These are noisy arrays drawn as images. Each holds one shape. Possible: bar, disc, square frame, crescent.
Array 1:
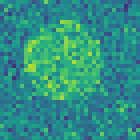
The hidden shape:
disc
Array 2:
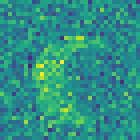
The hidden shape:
crescent
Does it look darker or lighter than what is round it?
lighter
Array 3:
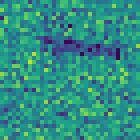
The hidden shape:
bar
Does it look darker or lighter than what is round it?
darker
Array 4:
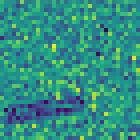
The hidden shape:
bar
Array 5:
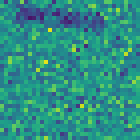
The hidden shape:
bar
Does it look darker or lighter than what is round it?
darker
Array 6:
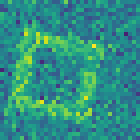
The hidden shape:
square frame
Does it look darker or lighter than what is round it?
lighter
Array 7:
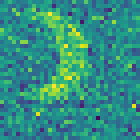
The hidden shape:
crescent
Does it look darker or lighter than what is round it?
lighter
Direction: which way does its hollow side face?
left
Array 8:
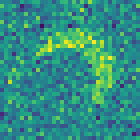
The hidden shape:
crescent
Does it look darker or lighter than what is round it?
lighter
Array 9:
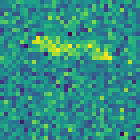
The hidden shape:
bar
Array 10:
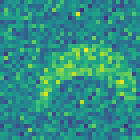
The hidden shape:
crescent
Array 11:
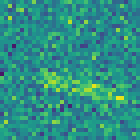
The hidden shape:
bar
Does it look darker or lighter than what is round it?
lighter
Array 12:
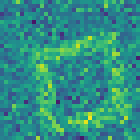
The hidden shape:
square frame
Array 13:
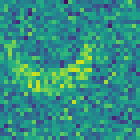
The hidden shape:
crescent
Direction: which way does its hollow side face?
up
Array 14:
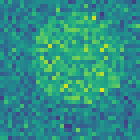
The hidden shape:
disc
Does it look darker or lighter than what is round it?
lighter
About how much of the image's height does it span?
two thirds
